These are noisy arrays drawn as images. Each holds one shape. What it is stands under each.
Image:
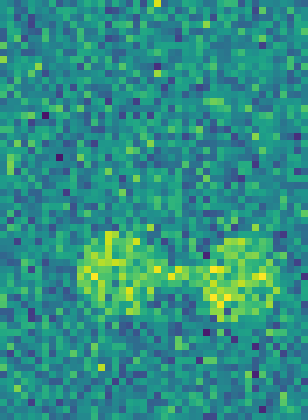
dumbbell
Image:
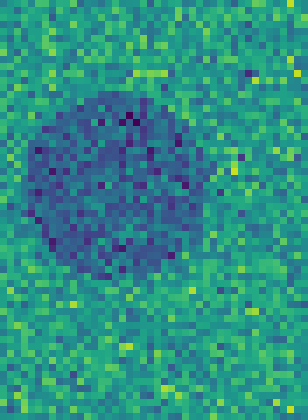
disc
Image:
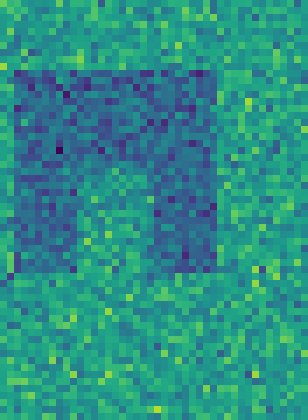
square with a notch
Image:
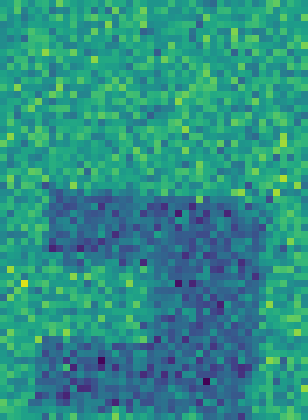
square with a notch
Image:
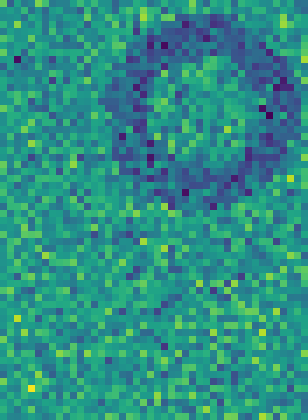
ring
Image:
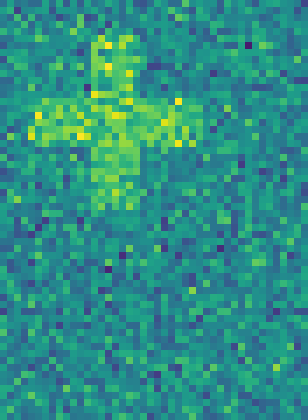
cross
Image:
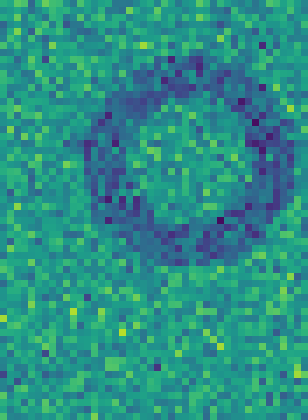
ring
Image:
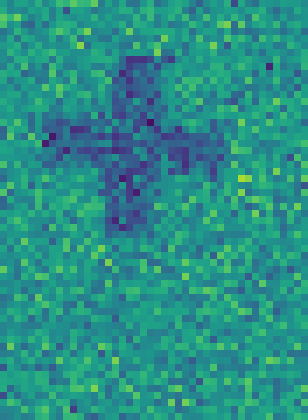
cross
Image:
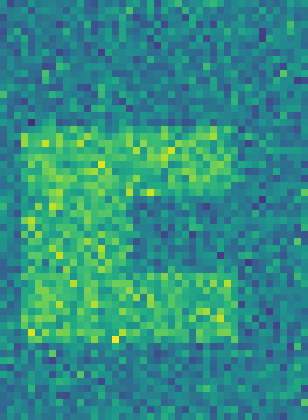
square with a notch
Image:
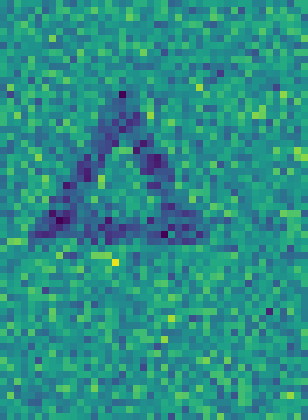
triangle frame
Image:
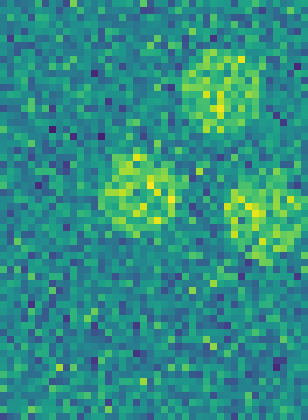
three dots
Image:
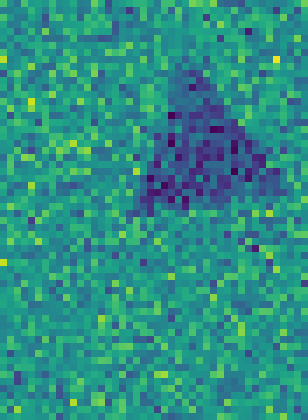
triangle
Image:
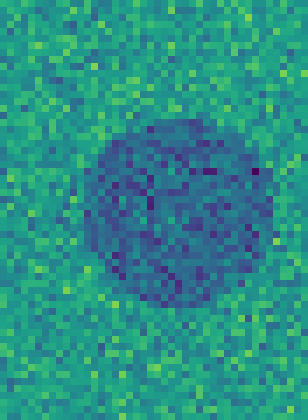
disc
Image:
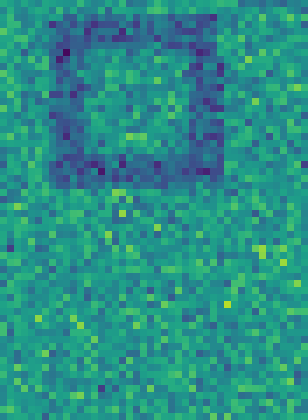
square frame
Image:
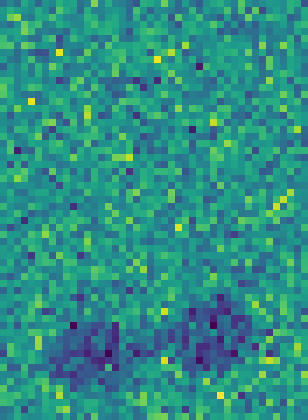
dumbbell
